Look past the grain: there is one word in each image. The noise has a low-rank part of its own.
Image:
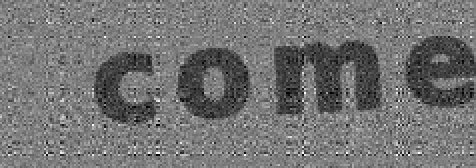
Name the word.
come
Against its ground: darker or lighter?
darker
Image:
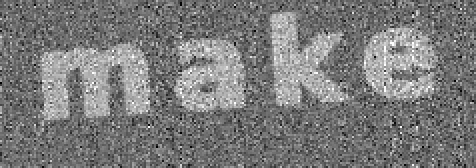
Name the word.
make
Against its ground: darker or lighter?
lighter
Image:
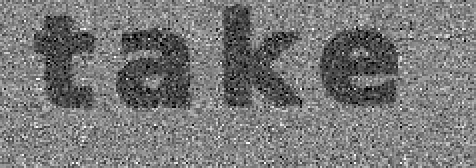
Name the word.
take
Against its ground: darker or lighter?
darker
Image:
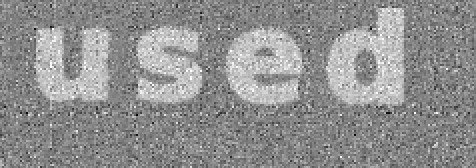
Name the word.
used
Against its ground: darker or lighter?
lighter
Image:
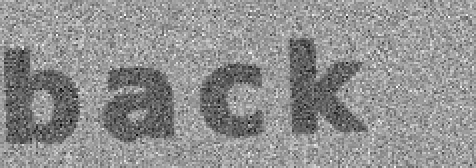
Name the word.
back
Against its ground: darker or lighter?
darker
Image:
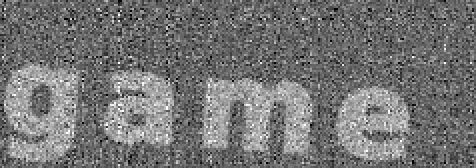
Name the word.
game
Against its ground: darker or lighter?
lighter
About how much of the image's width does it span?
nearly all
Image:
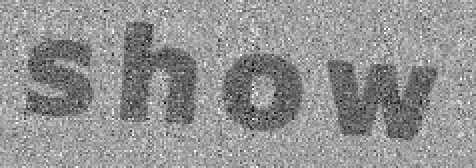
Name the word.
show
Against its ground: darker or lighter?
darker
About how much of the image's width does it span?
nearly all
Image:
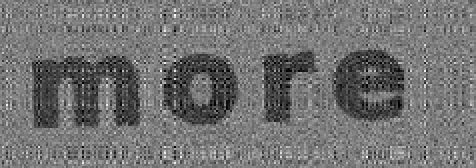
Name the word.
more
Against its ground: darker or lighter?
darker
